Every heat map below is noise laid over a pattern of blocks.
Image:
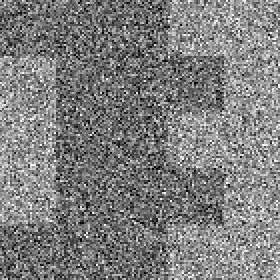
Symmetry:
top and bottom mirror each other
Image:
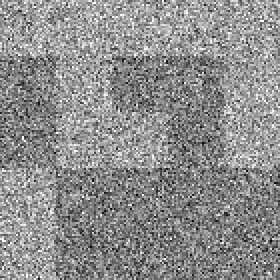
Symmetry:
no symmetry
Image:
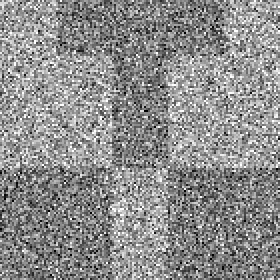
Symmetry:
left and right mirror each other
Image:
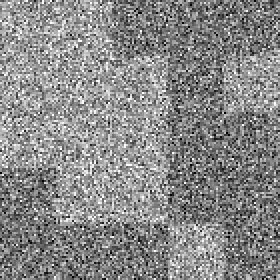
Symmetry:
no symmetry
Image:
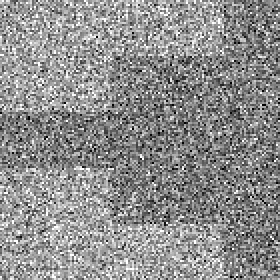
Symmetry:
top and bottom mirror each other
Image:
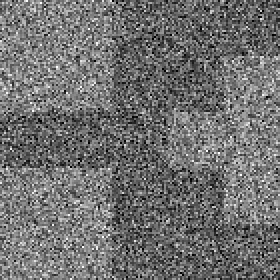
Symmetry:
top and bottom mirror each other
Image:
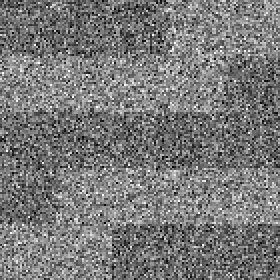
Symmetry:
the same after a half turn
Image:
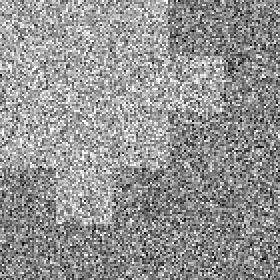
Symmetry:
mirrored about the diagonal from the top left
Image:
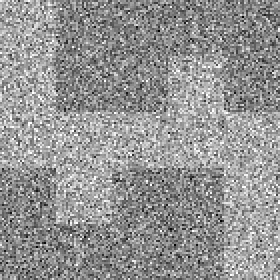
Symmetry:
the same after a half turn
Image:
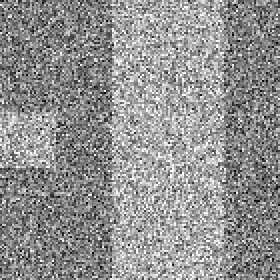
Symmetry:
top and bottom mirror each other
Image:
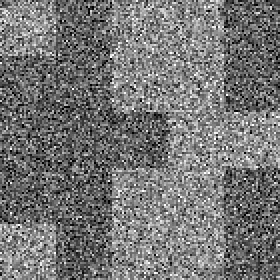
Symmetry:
top and bottom mirror each other
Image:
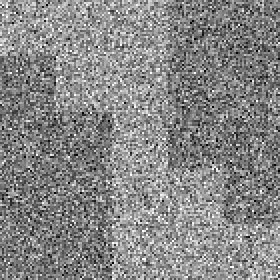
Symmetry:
the same after a half turn
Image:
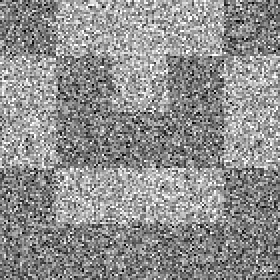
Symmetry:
left and right mirror each other
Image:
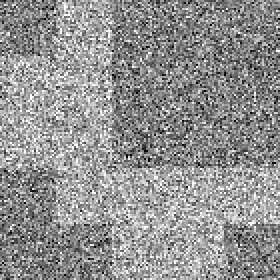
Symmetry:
mirrored about the diagonal from the bottom left
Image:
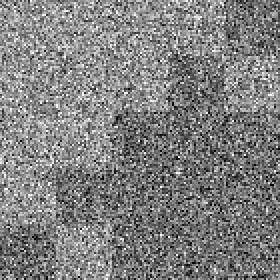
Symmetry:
mirrored about the diagonal from the top left
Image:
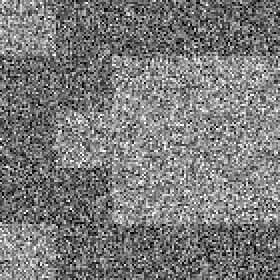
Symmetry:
top and bottom mirror each other
